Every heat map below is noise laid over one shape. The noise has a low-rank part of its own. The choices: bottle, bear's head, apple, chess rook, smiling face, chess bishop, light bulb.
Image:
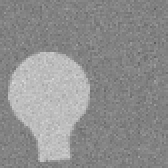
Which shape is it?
light bulb
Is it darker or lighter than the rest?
lighter
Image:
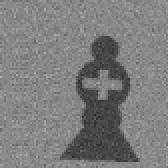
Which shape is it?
chess bishop
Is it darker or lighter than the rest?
darker
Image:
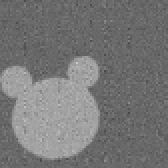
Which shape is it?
bear's head
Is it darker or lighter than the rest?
lighter
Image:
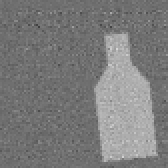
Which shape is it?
bottle
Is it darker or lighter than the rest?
lighter
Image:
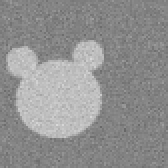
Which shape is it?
bear's head
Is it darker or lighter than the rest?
lighter
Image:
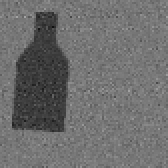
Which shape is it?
bottle
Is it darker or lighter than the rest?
darker
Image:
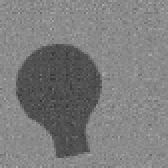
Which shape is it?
light bulb
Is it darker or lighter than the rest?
darker
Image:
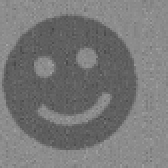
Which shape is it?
smiling face
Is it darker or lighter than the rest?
darker
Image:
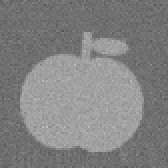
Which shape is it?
apple
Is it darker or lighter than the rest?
lighter
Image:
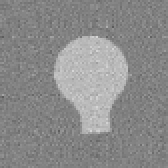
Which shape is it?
light bulb
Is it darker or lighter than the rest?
lighter
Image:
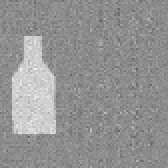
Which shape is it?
bottle
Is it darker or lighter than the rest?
lighter
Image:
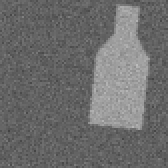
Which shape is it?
bottle
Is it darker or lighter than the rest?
lighter
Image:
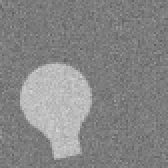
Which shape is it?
light bulb
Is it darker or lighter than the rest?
lighter
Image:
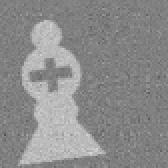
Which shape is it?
chess bishop
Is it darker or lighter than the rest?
lighter
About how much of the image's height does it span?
nearly all
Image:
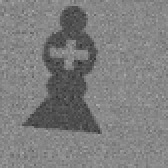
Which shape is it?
chess bishop
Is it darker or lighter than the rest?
darker
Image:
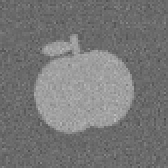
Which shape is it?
apple
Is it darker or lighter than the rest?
lighter
